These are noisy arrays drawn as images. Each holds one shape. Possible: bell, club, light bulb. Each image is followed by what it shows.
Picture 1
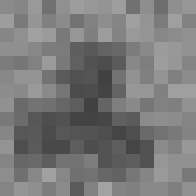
dark club
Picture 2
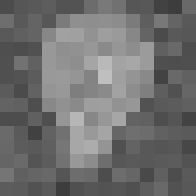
light light bulb
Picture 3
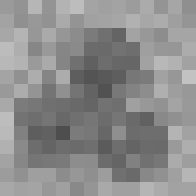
dark club
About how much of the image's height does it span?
nearly all
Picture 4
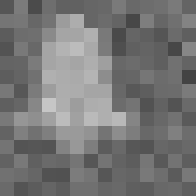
light bell
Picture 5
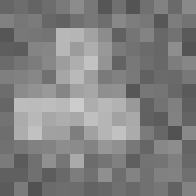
light club
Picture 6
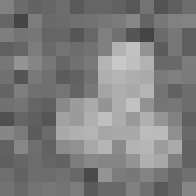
light club
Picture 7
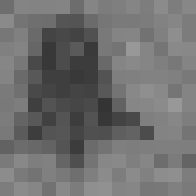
dark bell
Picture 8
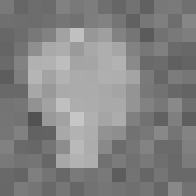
light light bulb
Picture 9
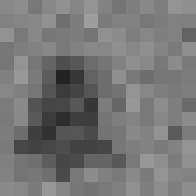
dark bell
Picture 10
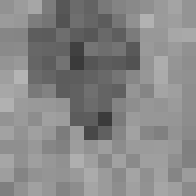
dark light bulb
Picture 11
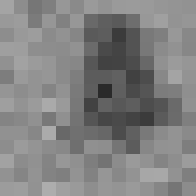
dark bell
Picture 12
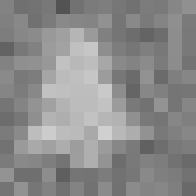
light bell
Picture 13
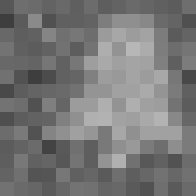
light bell
